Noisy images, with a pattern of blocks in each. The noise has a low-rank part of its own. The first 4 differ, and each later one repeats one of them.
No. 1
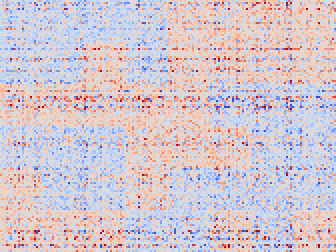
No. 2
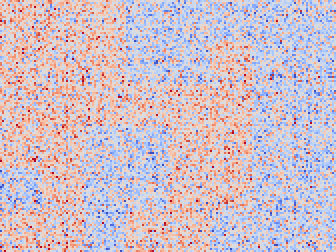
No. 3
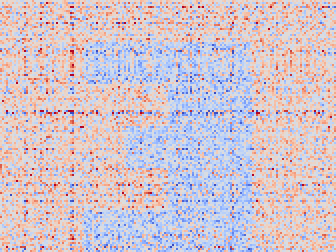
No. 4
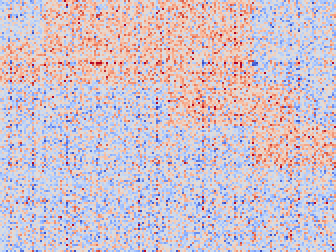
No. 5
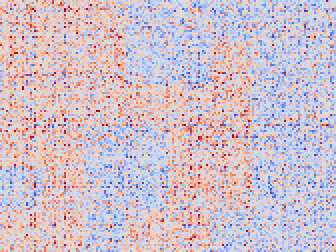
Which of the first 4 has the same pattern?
2
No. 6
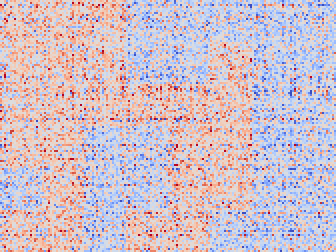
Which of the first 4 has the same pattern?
2
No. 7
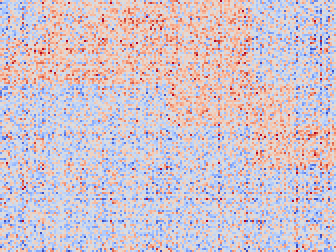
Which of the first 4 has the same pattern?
4
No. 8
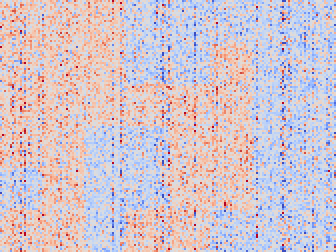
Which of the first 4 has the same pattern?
2
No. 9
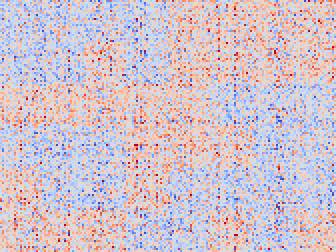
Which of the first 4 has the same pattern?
1
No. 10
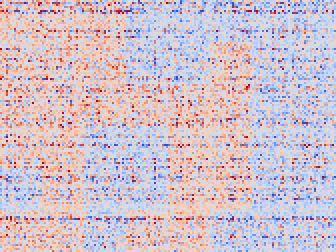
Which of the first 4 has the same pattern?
2
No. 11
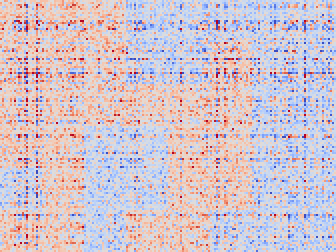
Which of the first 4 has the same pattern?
2
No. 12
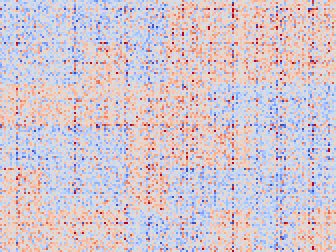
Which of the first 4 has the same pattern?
1
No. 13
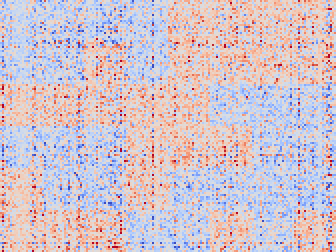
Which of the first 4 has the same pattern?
1
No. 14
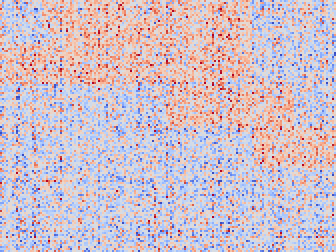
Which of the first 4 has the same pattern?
4
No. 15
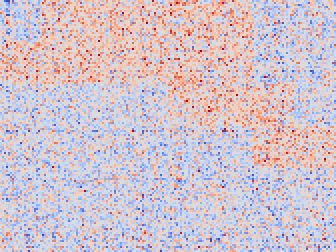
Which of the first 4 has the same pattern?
4
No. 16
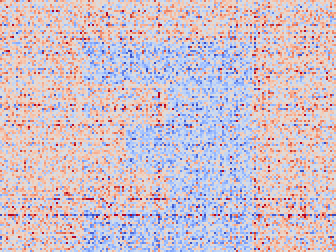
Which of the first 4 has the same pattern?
3
